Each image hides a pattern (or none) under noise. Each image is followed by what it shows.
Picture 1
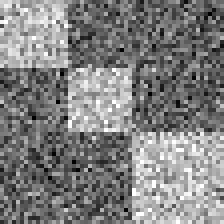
blocks along the diagonal
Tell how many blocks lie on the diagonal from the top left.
3
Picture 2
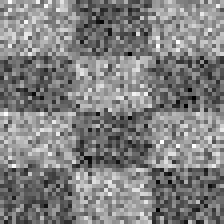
a checkerboard
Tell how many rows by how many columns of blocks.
4 by 3
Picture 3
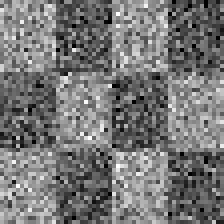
a checkerboard
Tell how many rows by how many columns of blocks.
3 by 4
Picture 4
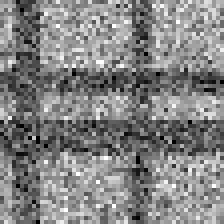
bands of rows crossing bands of columns
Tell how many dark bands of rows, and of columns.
2 and 2
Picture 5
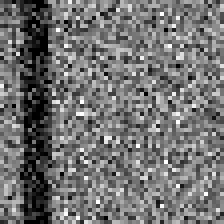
one band of columns
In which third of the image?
left
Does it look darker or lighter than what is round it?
darker
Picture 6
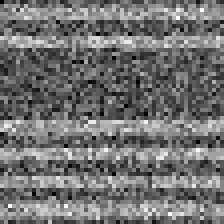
bands of rows
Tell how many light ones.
6
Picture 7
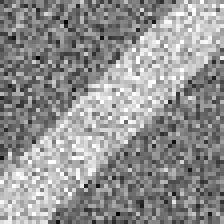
a diagonal band
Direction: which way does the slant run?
bottom left to top right
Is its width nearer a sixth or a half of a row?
a half
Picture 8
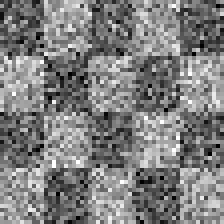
a checkerboard
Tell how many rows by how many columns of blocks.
4 by 5
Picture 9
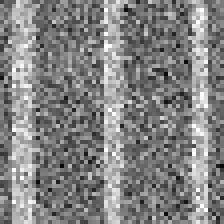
bands of columns
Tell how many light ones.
3
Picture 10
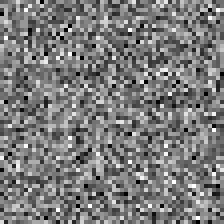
only noise
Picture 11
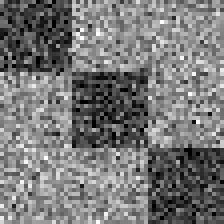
blocks along the diagonal
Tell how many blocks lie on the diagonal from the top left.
3
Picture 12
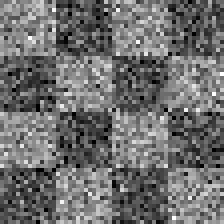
a checkerboard
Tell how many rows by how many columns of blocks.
4 by 4
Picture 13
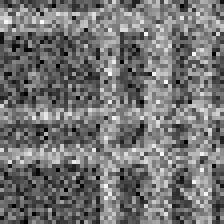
bands of rows crossing bands of columns
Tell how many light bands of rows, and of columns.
3 and 3
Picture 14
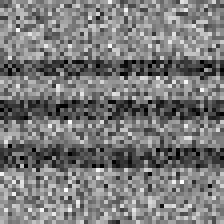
bands of rows
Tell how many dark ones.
3
